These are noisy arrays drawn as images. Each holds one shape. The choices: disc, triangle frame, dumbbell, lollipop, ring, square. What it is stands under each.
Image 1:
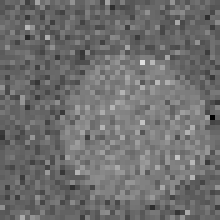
disc
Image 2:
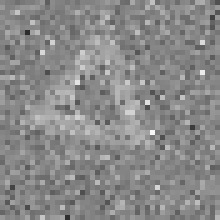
triangle frame
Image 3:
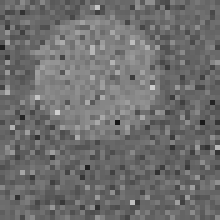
disc
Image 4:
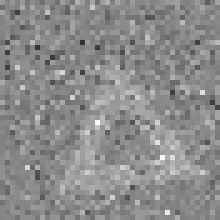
triangle frame
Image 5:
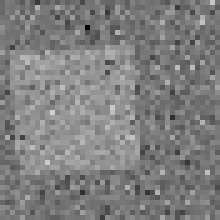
square
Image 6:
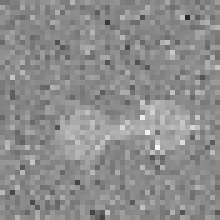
dumbbell
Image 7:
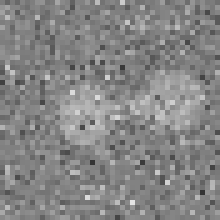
dumbbell
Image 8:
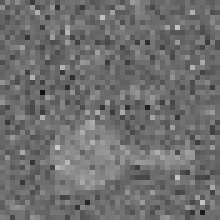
lollipop
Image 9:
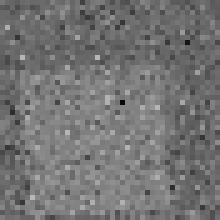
square
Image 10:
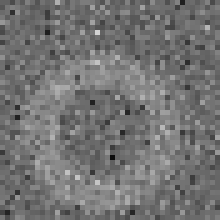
ring
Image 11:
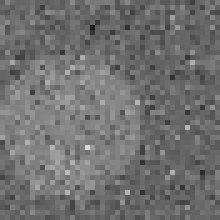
disc
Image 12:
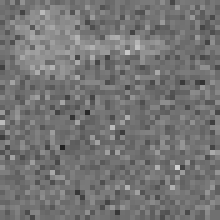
lollipop
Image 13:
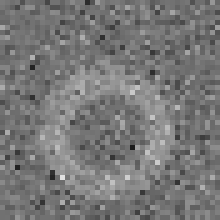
ring
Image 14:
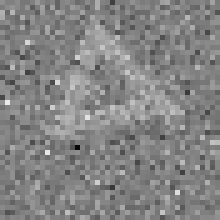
triangle frame
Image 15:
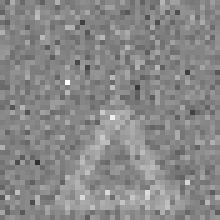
triangle frame
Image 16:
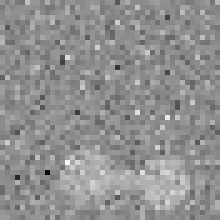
dumbbell
